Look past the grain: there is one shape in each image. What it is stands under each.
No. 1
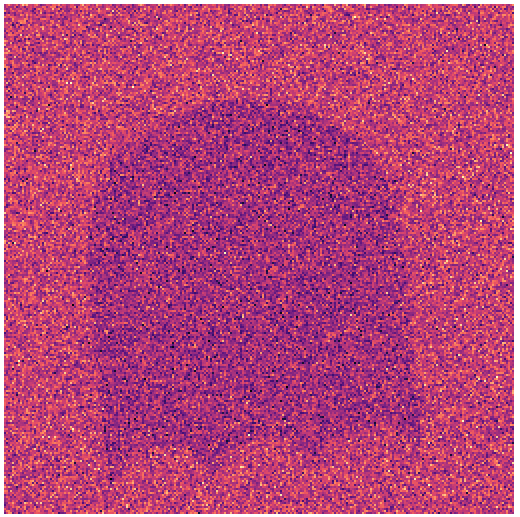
dark ghost
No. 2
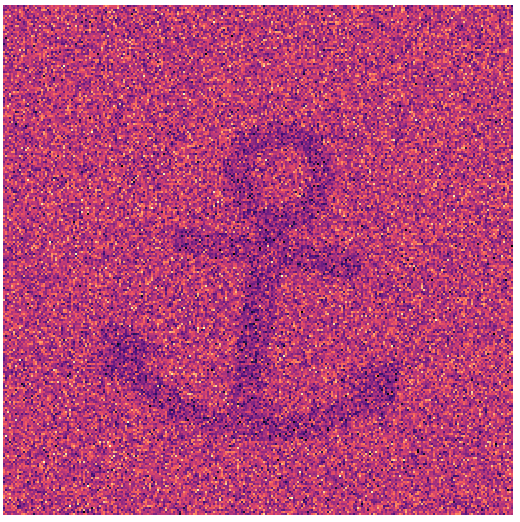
dark anchor
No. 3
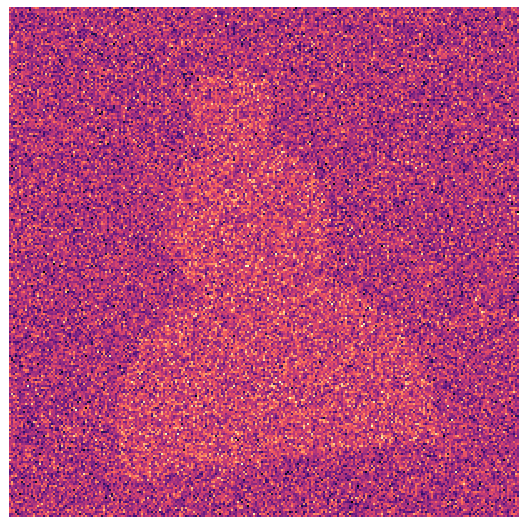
light chess pawn
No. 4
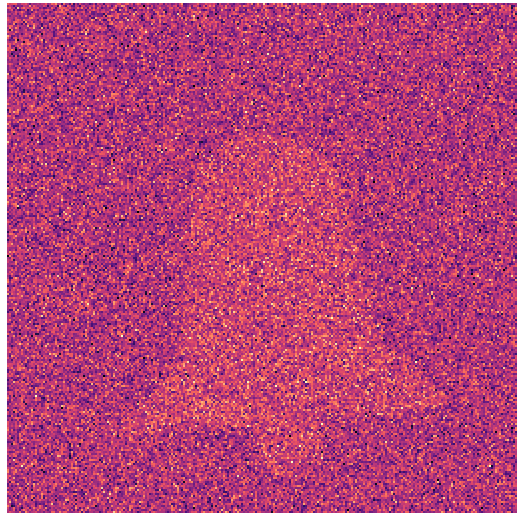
light bell
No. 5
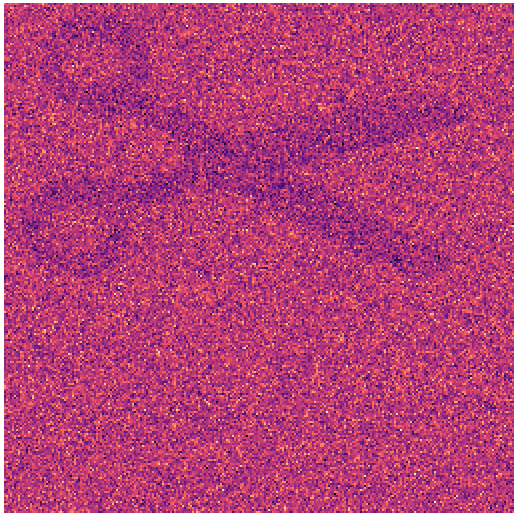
dark pair of scissors
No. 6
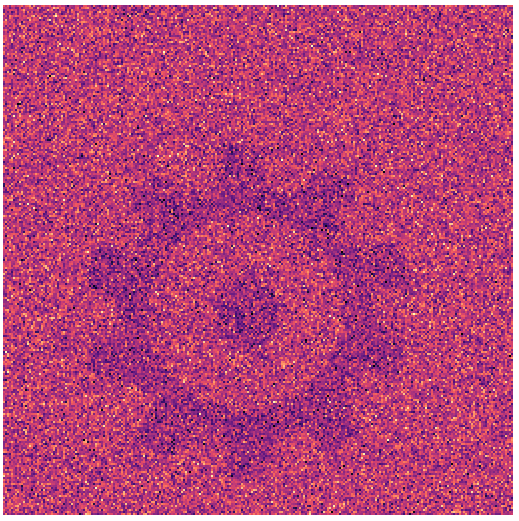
dark gear
